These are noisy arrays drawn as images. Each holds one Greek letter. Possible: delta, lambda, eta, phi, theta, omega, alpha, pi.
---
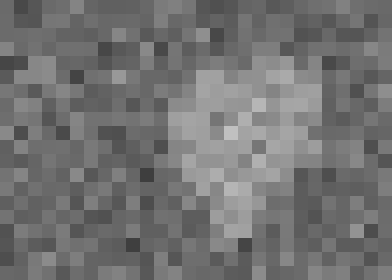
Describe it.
light phi
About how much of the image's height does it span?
two thirds
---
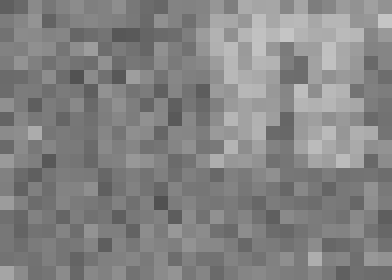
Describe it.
light pi
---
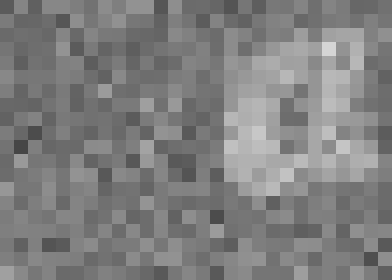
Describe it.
light alpha
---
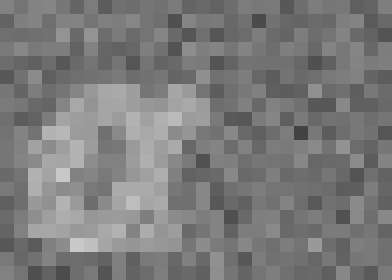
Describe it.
light alpha
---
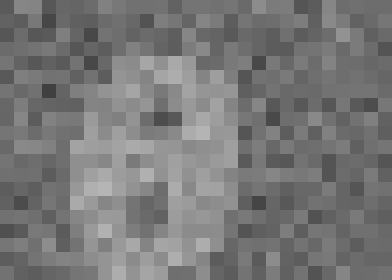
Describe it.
light theta
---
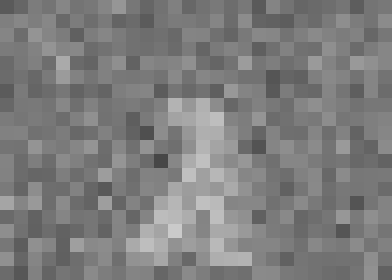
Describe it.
light lambda
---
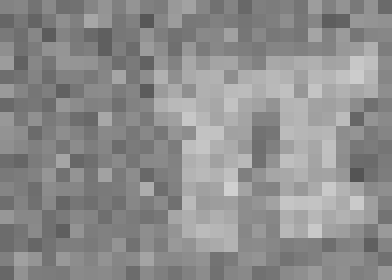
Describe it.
light pi
